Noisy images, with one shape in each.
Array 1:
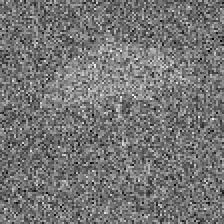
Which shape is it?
umbrella
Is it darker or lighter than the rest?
lighter
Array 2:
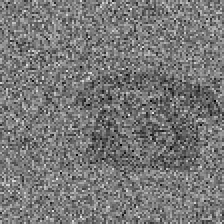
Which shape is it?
telephone
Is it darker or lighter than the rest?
darker
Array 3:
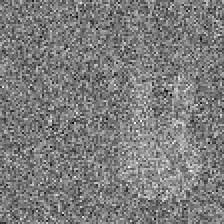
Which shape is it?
rabbit's head
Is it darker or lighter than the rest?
lighter
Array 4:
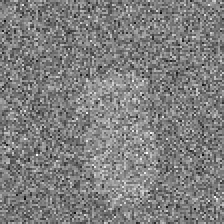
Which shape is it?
footprint
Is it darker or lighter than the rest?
lighter
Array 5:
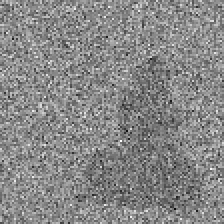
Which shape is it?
chess pawn
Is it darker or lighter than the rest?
darker
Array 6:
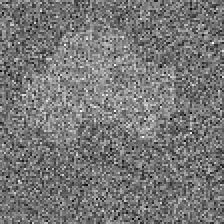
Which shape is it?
car
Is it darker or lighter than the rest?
lighter
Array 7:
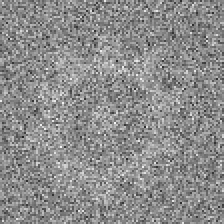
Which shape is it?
gear
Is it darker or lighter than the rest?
lighter
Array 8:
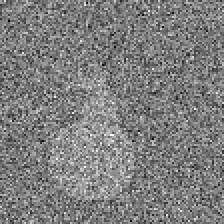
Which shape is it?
pear
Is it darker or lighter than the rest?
lighter
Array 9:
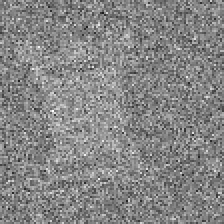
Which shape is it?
chess rook
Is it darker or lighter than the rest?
lighter
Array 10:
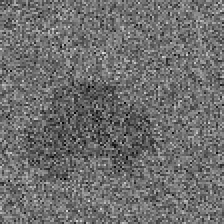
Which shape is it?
car
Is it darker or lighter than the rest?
darker
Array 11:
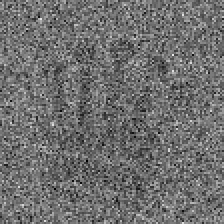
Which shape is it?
chess queen
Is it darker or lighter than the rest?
darker
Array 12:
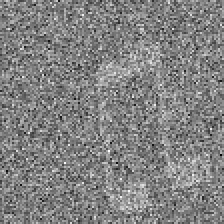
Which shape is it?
pair of musical notes
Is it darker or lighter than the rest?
lighter
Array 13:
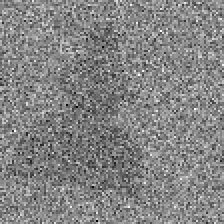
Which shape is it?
chess pawn
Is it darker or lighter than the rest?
darker
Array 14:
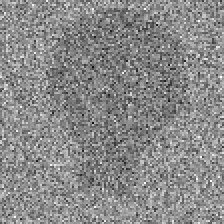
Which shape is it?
light bulb
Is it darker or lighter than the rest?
darker
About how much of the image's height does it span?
nearly all
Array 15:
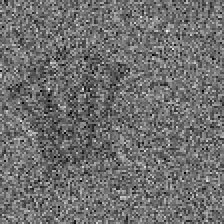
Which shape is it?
chess queen
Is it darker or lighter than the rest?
darker
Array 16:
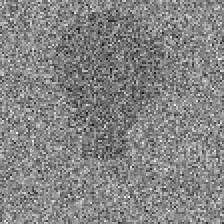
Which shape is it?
light bulb
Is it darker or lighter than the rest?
darker
